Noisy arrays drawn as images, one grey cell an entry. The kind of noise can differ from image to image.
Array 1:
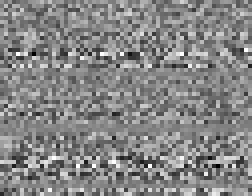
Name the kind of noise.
rows of uneven size
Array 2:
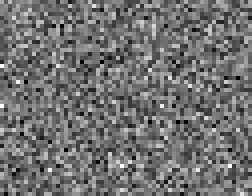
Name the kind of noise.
independent entries
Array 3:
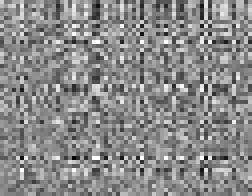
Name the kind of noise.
low rank plus noise
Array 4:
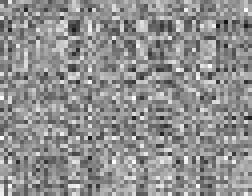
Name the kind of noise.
low rank plus noise
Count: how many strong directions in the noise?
one
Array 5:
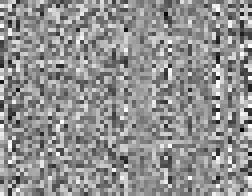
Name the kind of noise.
columns of uneven size
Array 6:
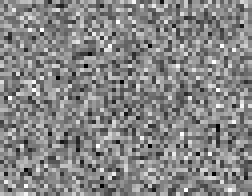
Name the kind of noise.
independent entries
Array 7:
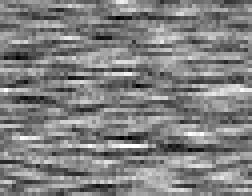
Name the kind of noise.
streaked along the rows
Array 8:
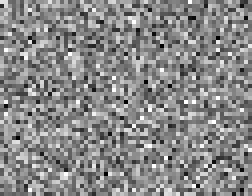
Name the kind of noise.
independent entries
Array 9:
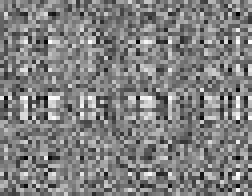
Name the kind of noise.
low rank plus noise
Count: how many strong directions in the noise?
one
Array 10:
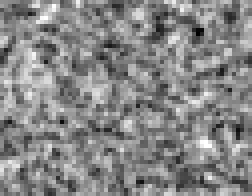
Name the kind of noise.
blotchy
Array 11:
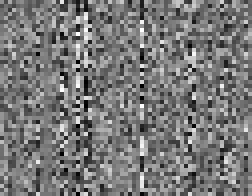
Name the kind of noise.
columns of uneven size
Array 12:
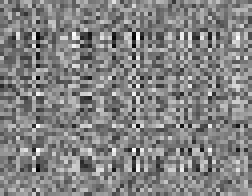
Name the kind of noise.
low rank plus noise
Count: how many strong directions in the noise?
one
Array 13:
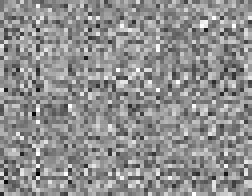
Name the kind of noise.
low rank plus noise
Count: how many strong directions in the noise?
two
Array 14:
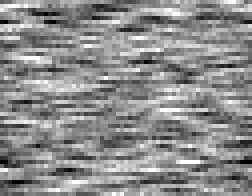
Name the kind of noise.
streaked along the rows
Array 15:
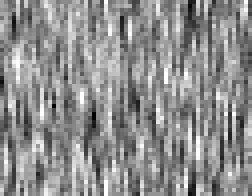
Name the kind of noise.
streaked along the columns
